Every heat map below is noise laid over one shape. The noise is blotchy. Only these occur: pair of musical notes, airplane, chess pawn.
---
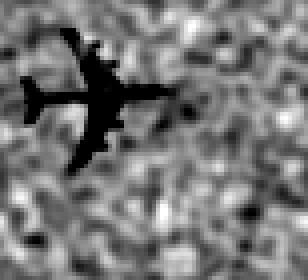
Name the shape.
airplane
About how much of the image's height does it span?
half
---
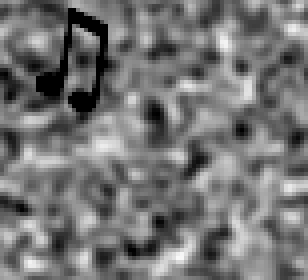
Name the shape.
pair of musical notes
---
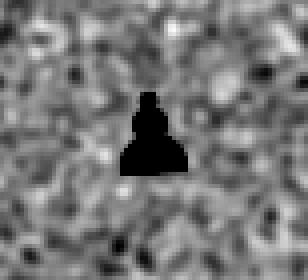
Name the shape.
chess pawn
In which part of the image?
centre
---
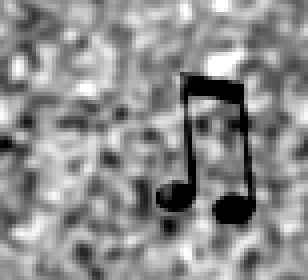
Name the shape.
pair of musical notes
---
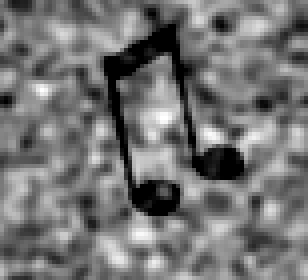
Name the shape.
pair of musical notes
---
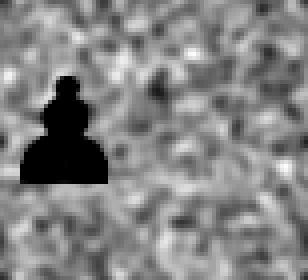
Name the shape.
chess pawn
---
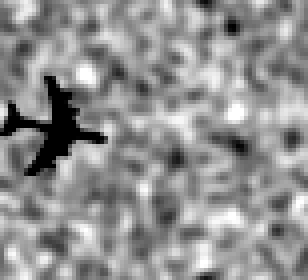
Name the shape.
airplane
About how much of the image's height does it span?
a third
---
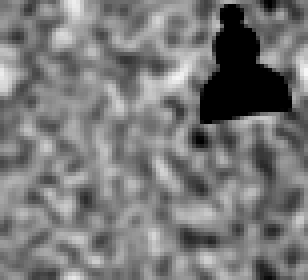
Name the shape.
chess pawn
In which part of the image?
top right
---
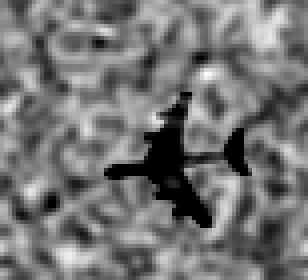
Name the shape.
airplane
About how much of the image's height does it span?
half
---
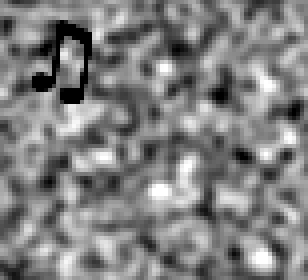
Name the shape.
pair of musical notes
